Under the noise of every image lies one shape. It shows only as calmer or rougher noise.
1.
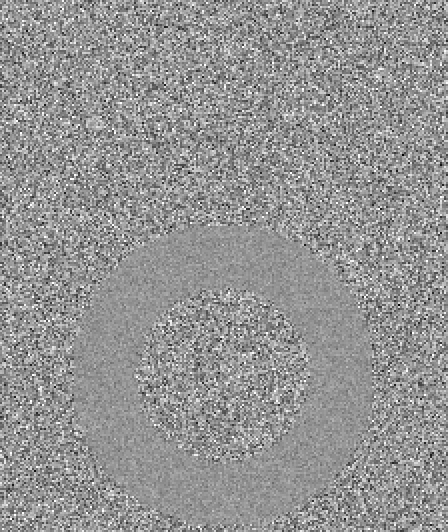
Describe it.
calm ring
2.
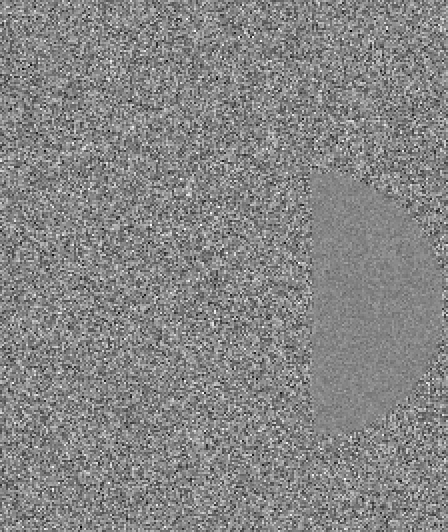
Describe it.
calm half disc
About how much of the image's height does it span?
half
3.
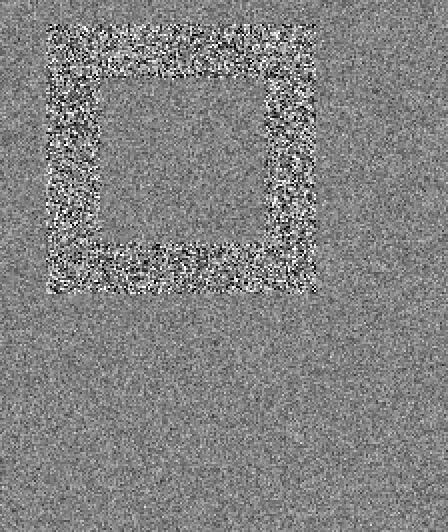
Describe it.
rough square frame
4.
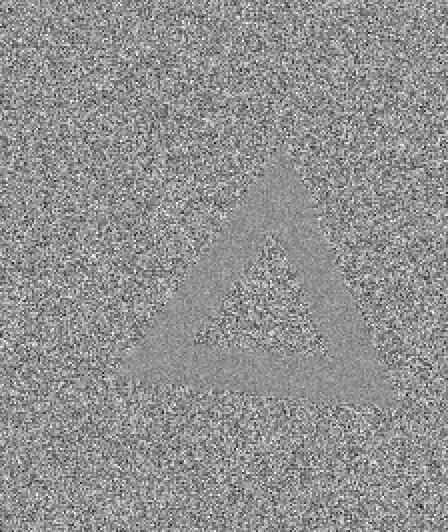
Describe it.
calm triangle frame
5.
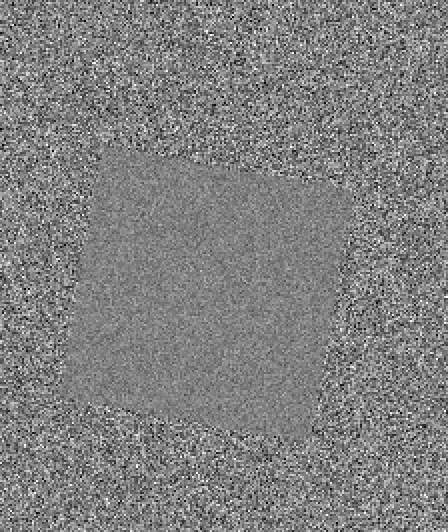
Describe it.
calm square
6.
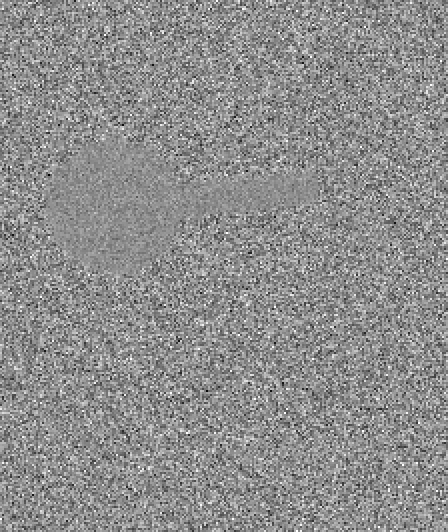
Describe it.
calm lollipop
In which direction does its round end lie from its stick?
left
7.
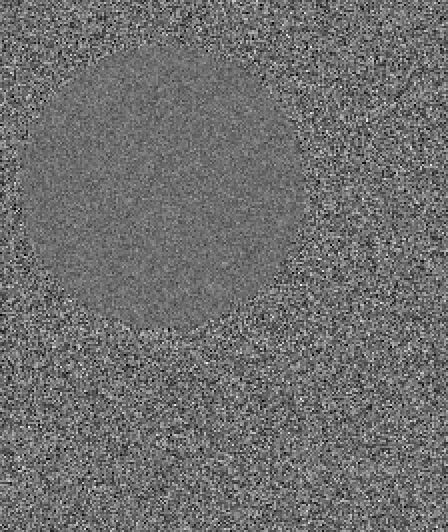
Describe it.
calm disc
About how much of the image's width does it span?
two thirds
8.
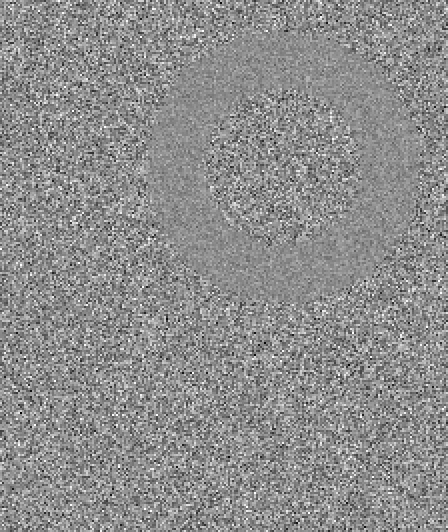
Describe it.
calm ring
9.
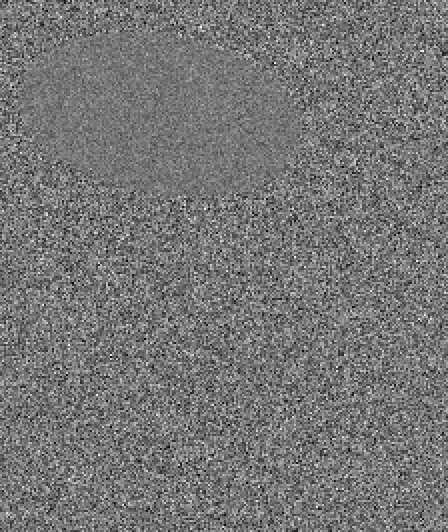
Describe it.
calm ellipse
